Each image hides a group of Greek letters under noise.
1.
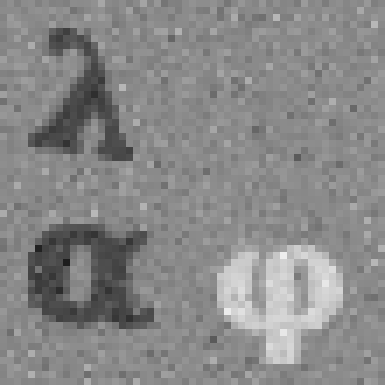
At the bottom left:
alpha
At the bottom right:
phi
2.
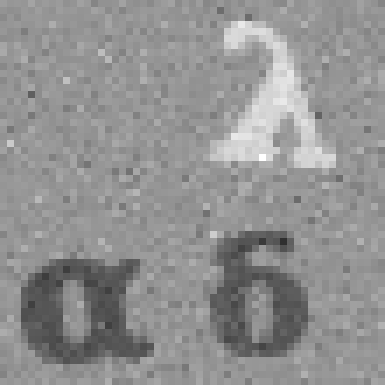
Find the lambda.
top right
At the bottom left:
alpha
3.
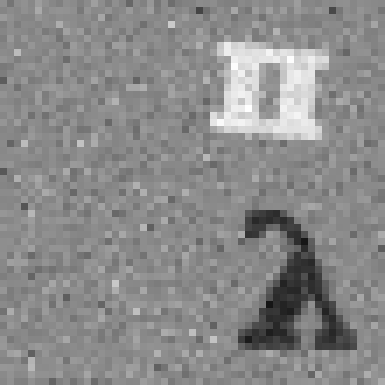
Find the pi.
top right
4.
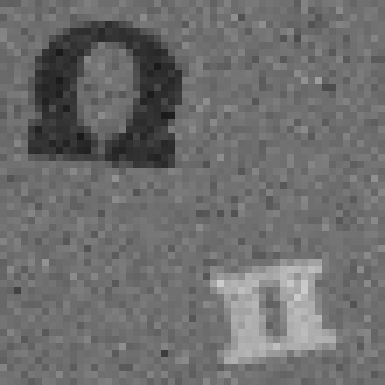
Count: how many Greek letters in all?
2
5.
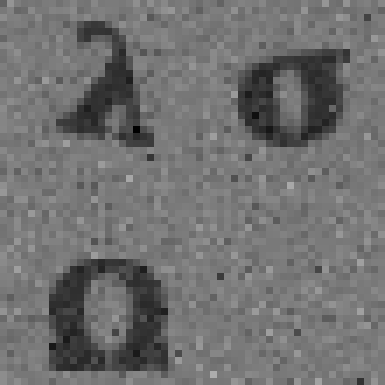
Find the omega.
bottom left
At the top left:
lambda
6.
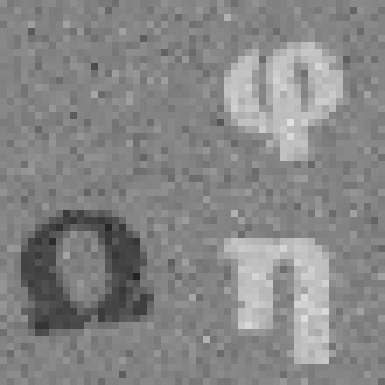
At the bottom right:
eta
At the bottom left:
omega
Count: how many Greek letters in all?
3
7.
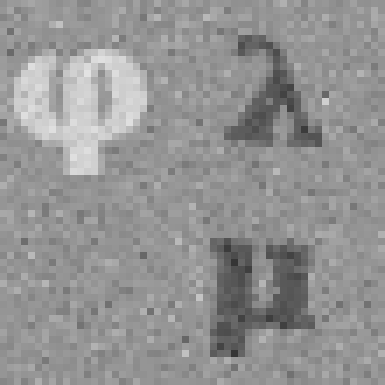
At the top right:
lambda
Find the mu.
bottom right
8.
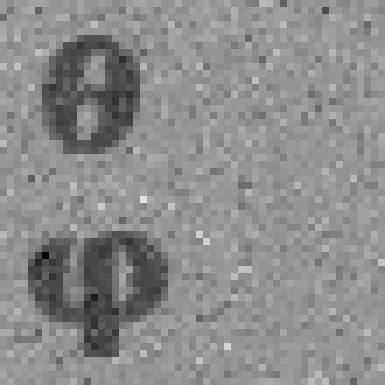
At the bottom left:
phi
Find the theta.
top left
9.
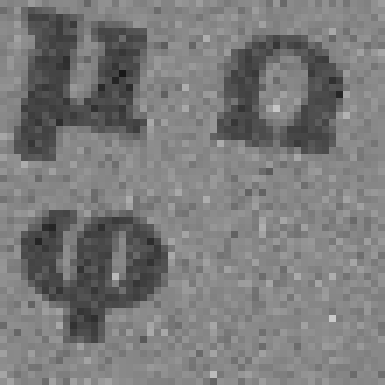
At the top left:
mu
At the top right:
omega
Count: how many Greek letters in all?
3
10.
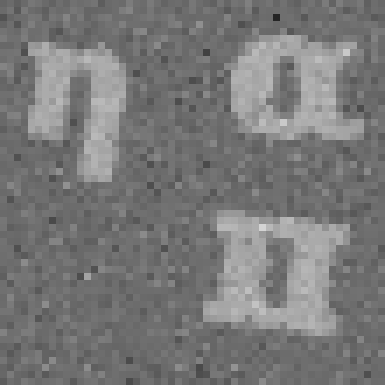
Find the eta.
top left
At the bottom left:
nothing
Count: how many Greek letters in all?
3
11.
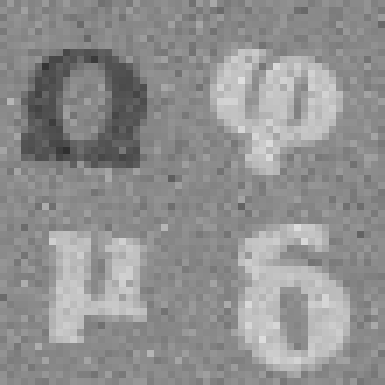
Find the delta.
bottom right
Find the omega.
top left
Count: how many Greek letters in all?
4
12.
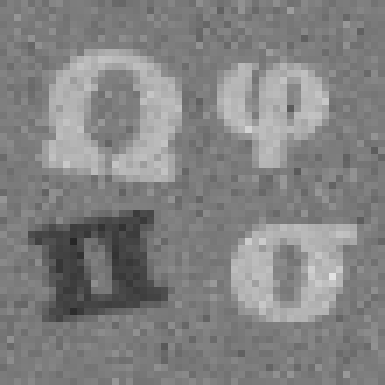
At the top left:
omega
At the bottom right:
sigma
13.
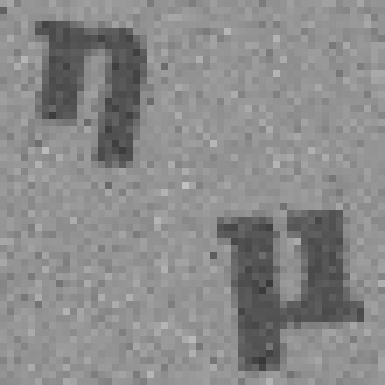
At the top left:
eta
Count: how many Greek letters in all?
2
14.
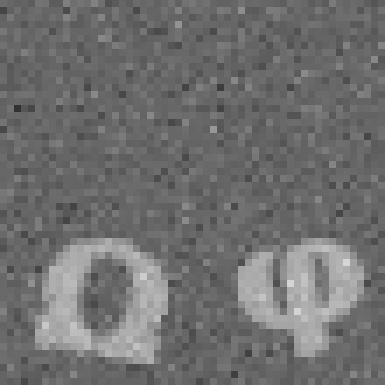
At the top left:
nothing
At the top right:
nothing
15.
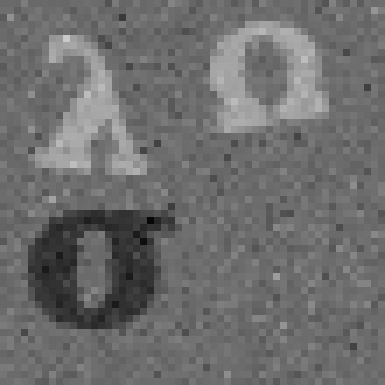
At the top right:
omega
